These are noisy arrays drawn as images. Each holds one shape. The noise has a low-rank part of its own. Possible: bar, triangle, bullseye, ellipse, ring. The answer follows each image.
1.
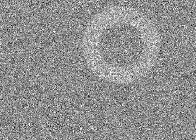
ring
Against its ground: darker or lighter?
lighter
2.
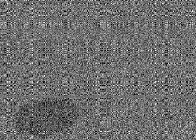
ellipse
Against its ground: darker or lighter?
darker
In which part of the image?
bottom left
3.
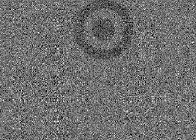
bullseye
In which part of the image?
top middle
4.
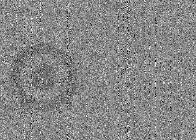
bullseye
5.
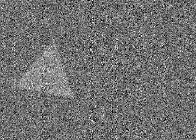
triangle
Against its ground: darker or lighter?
lighter
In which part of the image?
middle left
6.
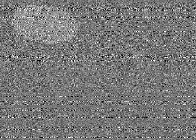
ellipse
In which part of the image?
top left
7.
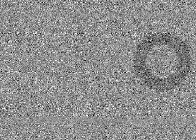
ring
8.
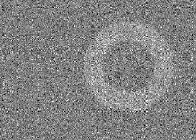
ring
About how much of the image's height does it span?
two thirds
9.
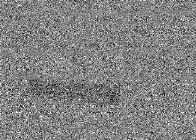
bar
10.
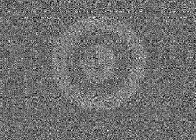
bullseye
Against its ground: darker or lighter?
lighter
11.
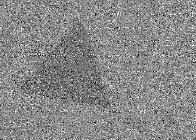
triangle
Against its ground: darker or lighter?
darker
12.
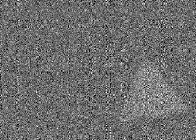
triangle
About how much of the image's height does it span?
half
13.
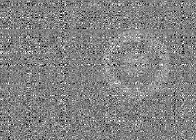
bullseye
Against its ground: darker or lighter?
lighter
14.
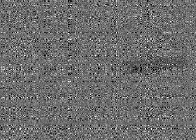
bar
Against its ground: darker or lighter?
darker
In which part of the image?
middle right
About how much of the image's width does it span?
a third
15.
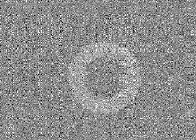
ring
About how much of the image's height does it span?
half
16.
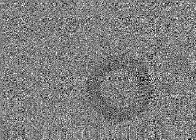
ring
